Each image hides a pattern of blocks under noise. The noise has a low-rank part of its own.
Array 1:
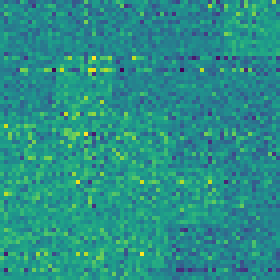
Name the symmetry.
mirrored about the diagonal from the bottom left
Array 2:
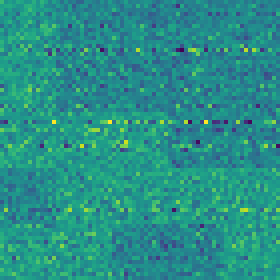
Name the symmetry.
no symmetry
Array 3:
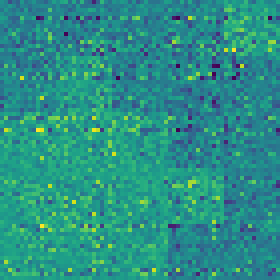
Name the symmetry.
mirrored about the diagonal from the bottom left
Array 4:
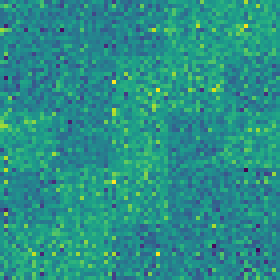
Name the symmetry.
the same after a half turn
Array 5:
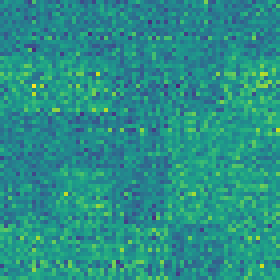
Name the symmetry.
no symmetry
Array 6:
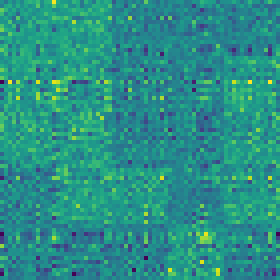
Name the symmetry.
no symmetry
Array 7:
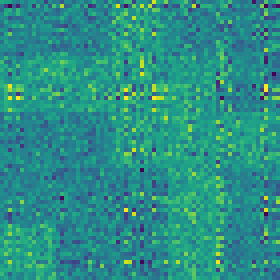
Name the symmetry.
mirrored about the diagonal from the bottom left
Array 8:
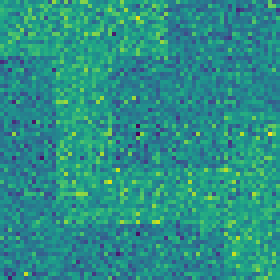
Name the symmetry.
mirrored about the diagonal from the bottom left
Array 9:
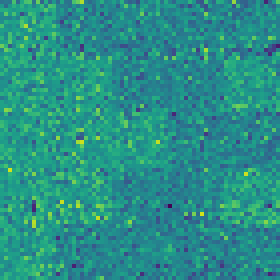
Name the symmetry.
top and bottom mirror each other
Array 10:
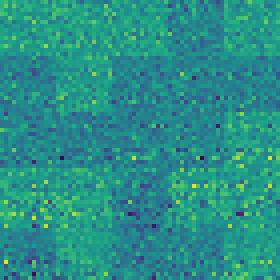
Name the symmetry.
mirrored about the diagonal from the bottom left
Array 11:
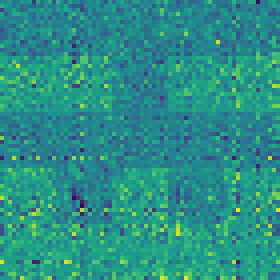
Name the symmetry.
left and right mirror each other
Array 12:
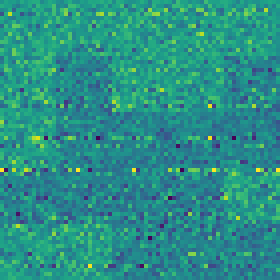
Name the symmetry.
no symmetry
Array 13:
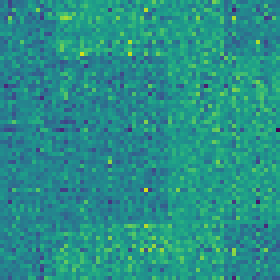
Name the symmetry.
top and bottom mirror each other
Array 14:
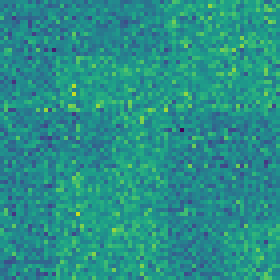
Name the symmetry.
no symmetry
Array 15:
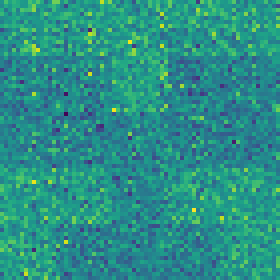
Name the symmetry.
left and right mirror each other
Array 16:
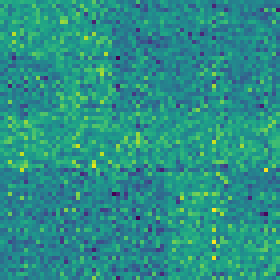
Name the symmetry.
the same after a half turn
